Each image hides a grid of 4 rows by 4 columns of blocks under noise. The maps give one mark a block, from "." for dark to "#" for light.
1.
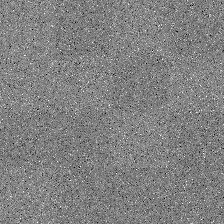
# . # .
# # . #
. . # .
# . . .
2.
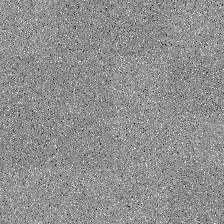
# . . #
. . # .
. . # #
# # # .
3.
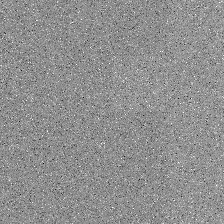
. . . #
. . # #
. . . #
. . . #
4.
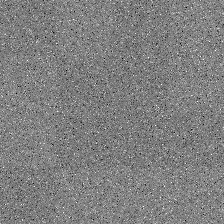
. # . #
# . . #
# . . .
. # # #
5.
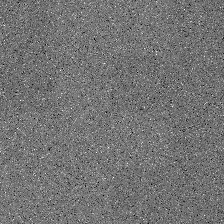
. # # .
. # . .
# # # .
# # . .
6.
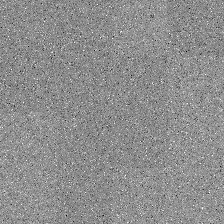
. . # .
. . . #
# . . #
# . # #
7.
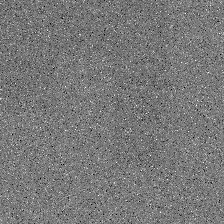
. . . #
. # . #
# # . #
# # # #
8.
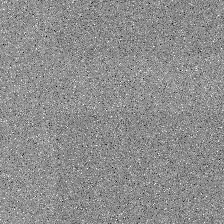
# . . .
# # # #
# . . .
# . . .
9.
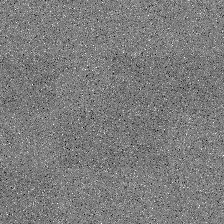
# # # #
. # . .
# . . #
. # # #
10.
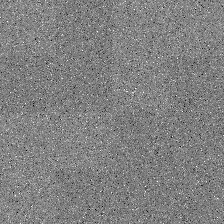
# . # #
. . # .
# # . .
# . . .
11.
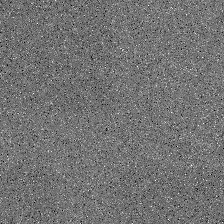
. . # #
. . # #
# # # #
. # . .
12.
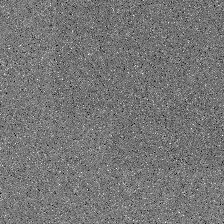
# . . .
# . . .
# # . .
# # # #
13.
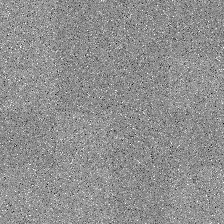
# . . .
# . . #
. # . .
# # . #
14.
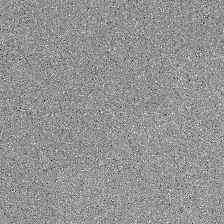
. . . .
. . . #
. . # #
. # # #
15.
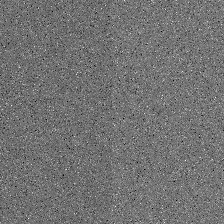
. . # #
. . # #
. . # #
. . # #
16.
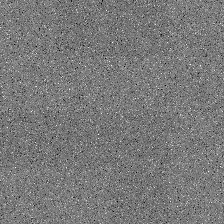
# . . #
# # # #
. . . #
# # . #
